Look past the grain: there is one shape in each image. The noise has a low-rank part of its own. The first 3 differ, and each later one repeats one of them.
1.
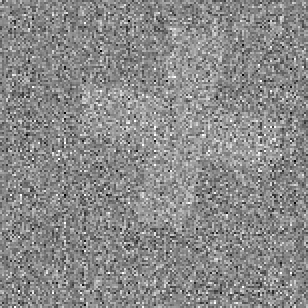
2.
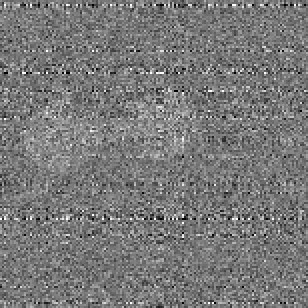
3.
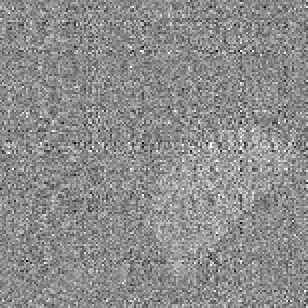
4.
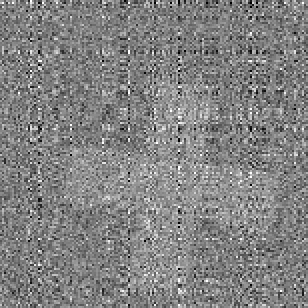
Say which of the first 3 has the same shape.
1
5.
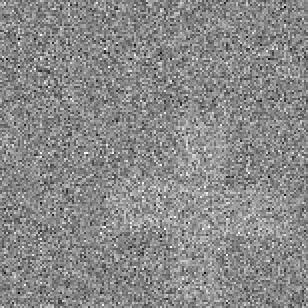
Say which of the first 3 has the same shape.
1
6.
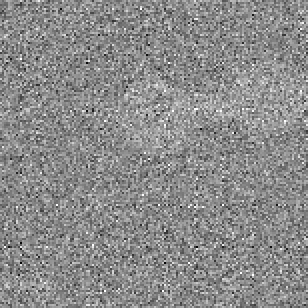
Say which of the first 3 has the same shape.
2
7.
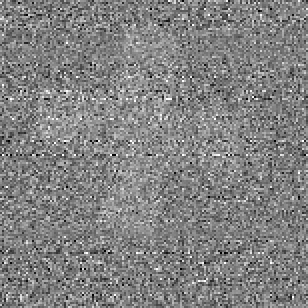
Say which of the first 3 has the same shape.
1
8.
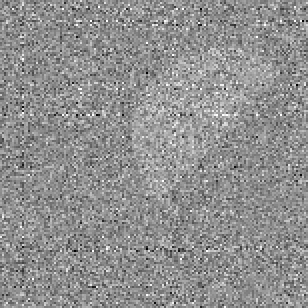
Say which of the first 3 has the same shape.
3
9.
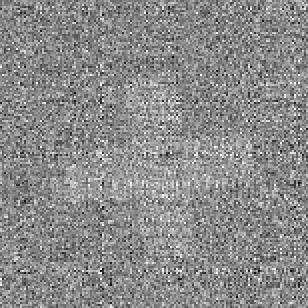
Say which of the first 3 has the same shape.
1
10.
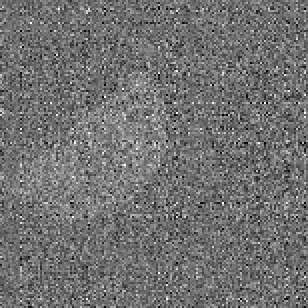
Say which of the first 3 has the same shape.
3
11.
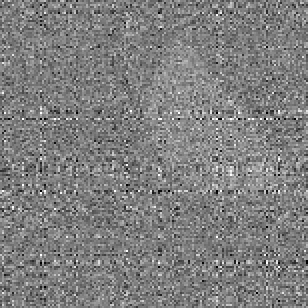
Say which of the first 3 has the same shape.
3
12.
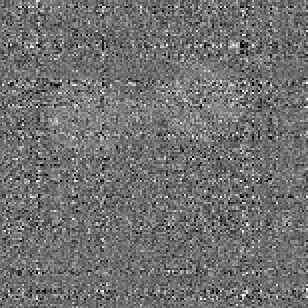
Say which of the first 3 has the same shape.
2
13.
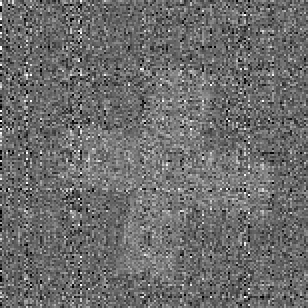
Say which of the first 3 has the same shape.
1
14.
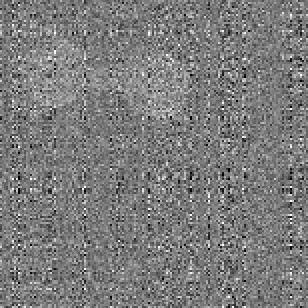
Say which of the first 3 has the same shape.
2
